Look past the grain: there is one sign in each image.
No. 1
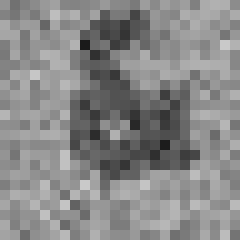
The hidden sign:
ampersand
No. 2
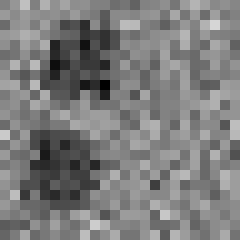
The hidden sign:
colon
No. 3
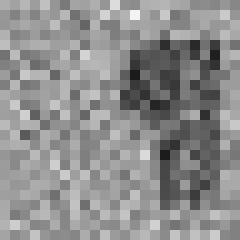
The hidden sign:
pilcrow
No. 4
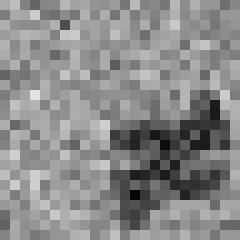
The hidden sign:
not-equal sign
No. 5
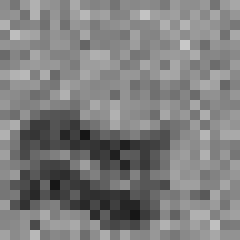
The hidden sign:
approximately sign
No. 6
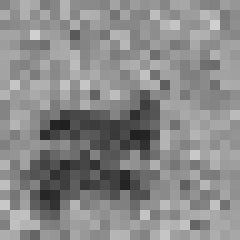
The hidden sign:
not-equal sign
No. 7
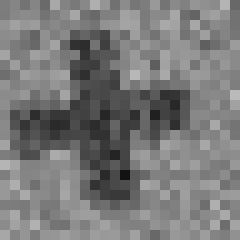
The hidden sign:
plus sign
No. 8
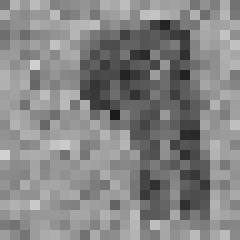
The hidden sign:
pilcrow
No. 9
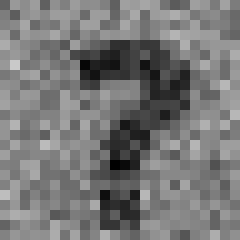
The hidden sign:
question mark
